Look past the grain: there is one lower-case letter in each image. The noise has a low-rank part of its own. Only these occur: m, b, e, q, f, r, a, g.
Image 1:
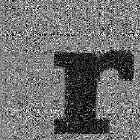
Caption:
dark r
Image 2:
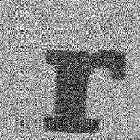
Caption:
dark r
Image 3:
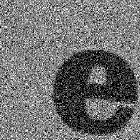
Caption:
dark e
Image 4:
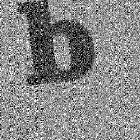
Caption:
dark b
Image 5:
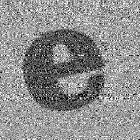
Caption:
dark e
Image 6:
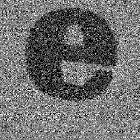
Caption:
dark e
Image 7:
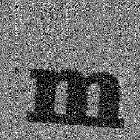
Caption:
dark m
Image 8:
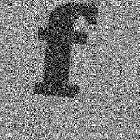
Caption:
dark f
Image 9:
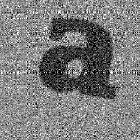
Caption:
dark a
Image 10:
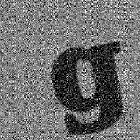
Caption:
dark g
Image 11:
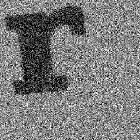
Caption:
dark r
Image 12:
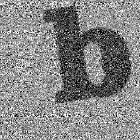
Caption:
dark b
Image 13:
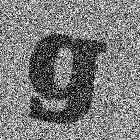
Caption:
dark g
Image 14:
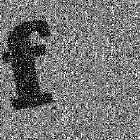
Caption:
dark f
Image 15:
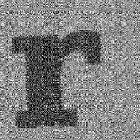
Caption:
dark r
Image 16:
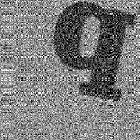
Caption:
dark q
